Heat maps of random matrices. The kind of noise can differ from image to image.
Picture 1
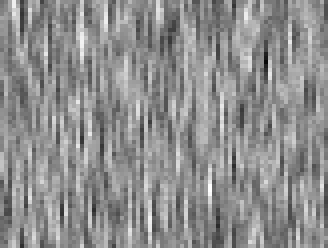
streaked along the columns
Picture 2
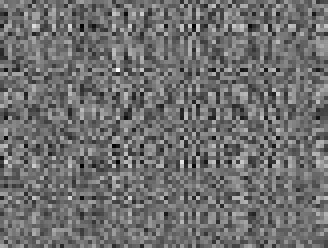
low rank plus noise
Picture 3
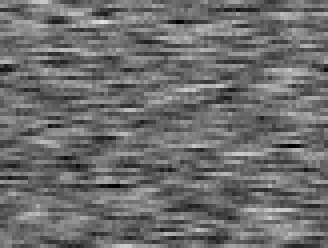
streaked along the rows
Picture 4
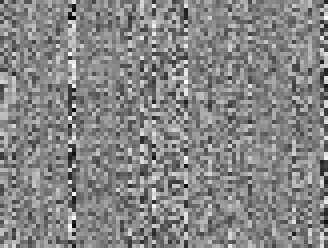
columns of uneven size
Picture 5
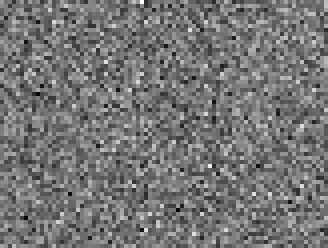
independent entries
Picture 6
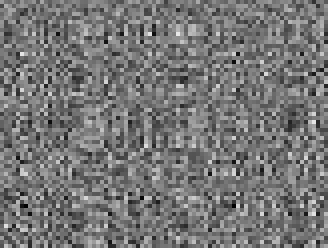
low rank plus noise
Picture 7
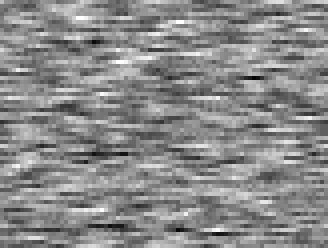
streaked along the rows
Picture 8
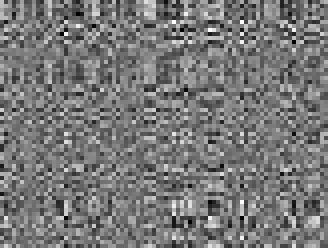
low rank plus noise
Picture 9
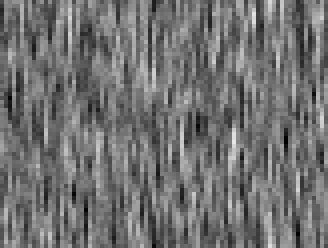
streaked along the columns
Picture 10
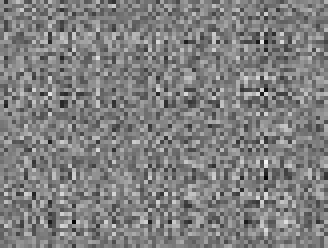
low rank plus noise
